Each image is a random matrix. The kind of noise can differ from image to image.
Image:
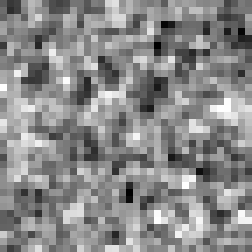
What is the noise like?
blotchy
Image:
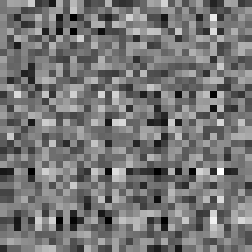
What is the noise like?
low rank plus noise
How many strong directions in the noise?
two
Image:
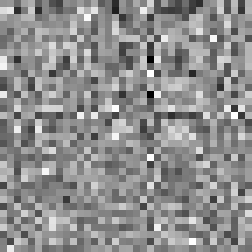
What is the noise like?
low rank plus noise
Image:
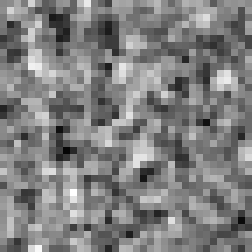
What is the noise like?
blotchy
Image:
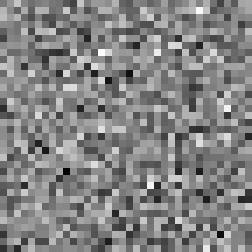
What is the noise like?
independent entries
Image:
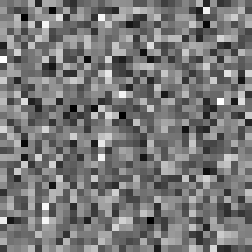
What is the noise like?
low rank plus noise
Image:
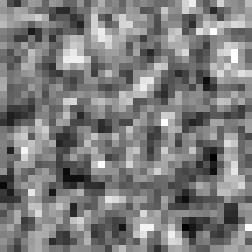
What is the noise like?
blotchy
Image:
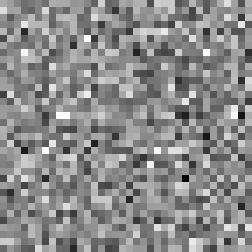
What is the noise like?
low rank plus noise
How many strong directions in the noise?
three or four
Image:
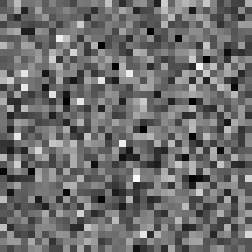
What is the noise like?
independent entries
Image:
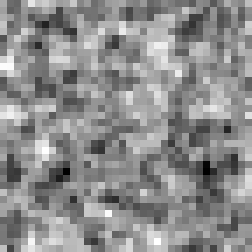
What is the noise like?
blotchy
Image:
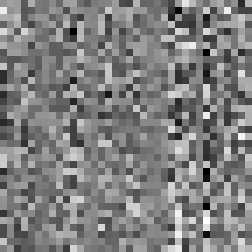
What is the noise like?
columns of uneven size
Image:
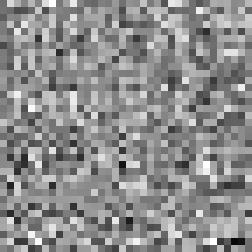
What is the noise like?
low rank plus noise
